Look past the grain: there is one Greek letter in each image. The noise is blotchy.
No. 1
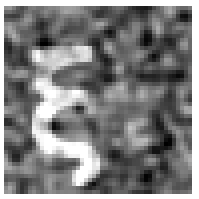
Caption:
light xi
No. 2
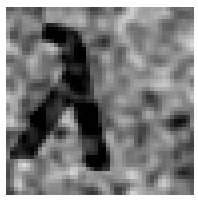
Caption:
dark lambda
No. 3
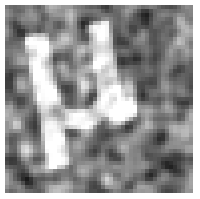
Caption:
light mu
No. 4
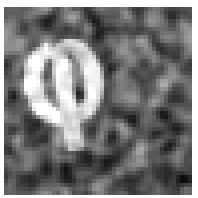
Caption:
light phi
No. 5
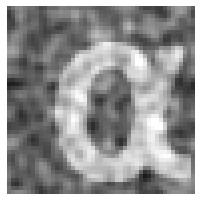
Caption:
light alpha
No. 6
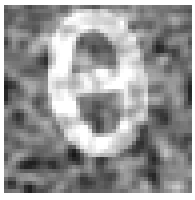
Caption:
light theta
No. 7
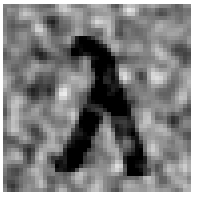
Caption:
dark lambda
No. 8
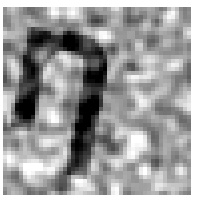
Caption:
dark eta
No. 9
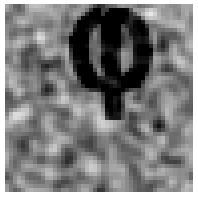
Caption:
dark phi
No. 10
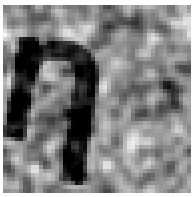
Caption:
dark eta
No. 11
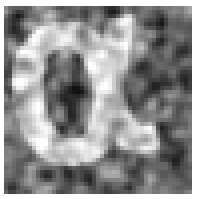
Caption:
light alpha
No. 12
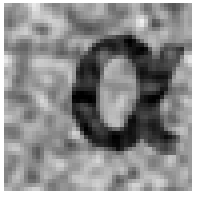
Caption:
dark alpha
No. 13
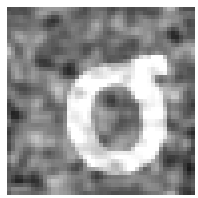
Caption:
light sigma
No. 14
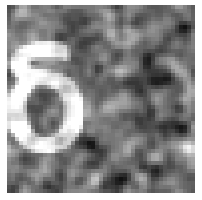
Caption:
light delta
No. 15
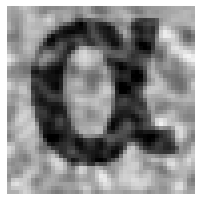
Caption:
dark alpha
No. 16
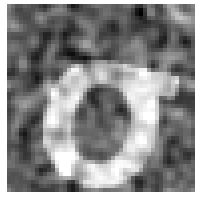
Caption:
light sigma
